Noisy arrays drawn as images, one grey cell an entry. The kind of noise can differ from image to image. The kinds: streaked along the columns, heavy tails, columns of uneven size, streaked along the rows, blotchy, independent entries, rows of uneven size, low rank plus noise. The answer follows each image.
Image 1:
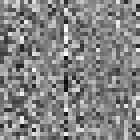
columns of uneven size
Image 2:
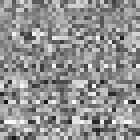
rows of uneven size
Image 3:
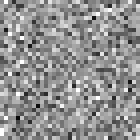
independent entries
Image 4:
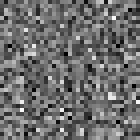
low rank plus noise
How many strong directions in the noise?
three or four
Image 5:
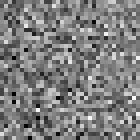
low rank plus noise
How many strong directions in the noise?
three or four
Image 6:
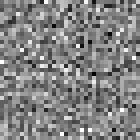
independent entries
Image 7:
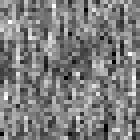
streaked along the columns
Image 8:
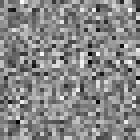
low rank plus noise
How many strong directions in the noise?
three or four
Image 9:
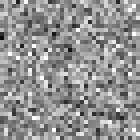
independent entries
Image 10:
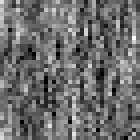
streaked along the columns
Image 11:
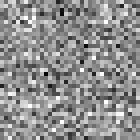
low rank plus noise
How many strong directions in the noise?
five to eight
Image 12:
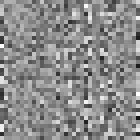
columns of uneven size
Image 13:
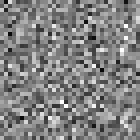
low rank plus noise
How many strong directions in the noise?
three or four
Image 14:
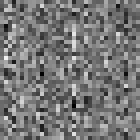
columns of uneven size
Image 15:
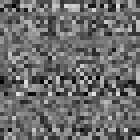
rows of uneven size
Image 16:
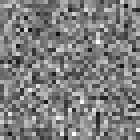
independent entries
